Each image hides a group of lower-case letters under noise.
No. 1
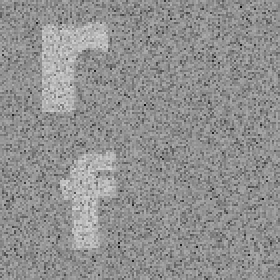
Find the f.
bottom left
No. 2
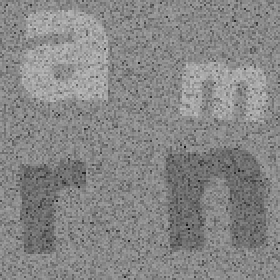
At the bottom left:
r
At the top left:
a
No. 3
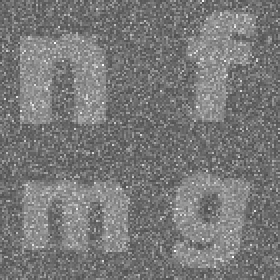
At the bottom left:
m
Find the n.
top left
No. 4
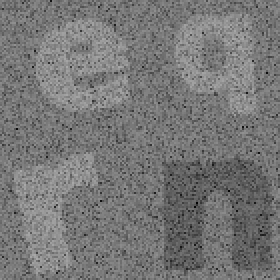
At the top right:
q
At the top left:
e
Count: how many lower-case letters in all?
4
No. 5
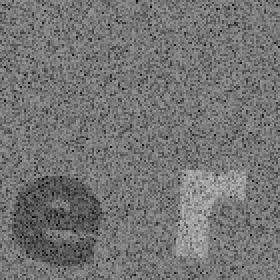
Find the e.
bottom left
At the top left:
nothing
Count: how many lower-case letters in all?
2
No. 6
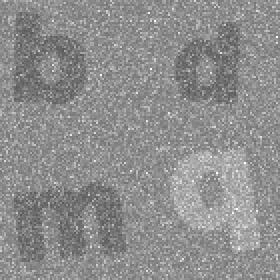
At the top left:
b
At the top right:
d
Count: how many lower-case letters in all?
4
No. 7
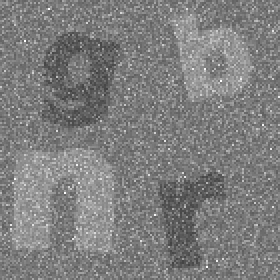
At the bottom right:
r
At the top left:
g
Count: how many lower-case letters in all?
4
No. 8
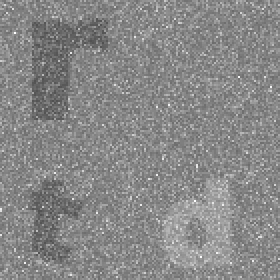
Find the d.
bottom right
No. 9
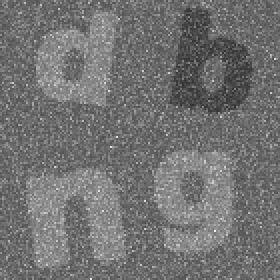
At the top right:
b
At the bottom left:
n
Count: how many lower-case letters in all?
4
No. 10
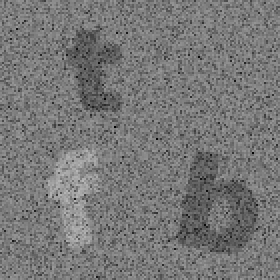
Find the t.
top left
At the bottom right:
b
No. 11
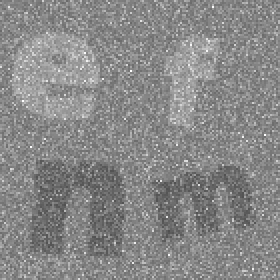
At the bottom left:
n
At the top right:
f
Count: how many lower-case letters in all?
4
